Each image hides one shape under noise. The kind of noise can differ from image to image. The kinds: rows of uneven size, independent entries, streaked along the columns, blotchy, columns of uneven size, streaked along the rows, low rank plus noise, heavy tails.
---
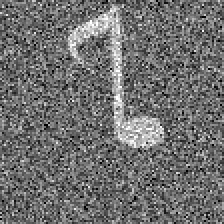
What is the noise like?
independent entries
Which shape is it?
musical note
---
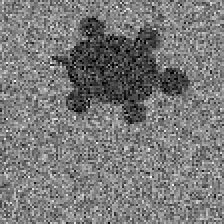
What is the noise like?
low rank plus noise
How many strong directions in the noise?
two
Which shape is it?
turtle
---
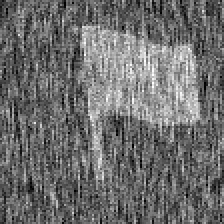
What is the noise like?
streaked along the columns
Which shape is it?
flag
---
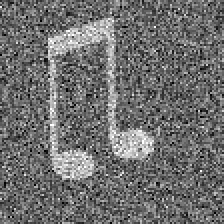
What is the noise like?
low rank plus noise
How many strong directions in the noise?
two
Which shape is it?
pair of musical notes
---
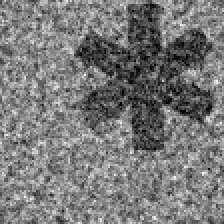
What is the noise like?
blotchy
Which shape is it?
asterisk
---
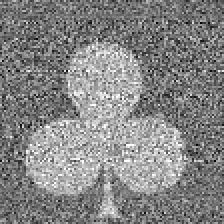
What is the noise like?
rows of uneven size
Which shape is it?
club
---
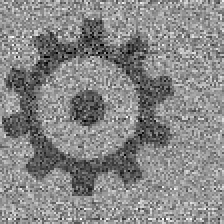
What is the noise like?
rows of uneven size
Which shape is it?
gear
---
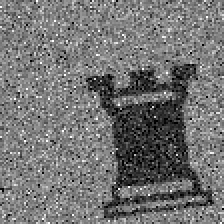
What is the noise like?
heavy tails
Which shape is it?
chess rook
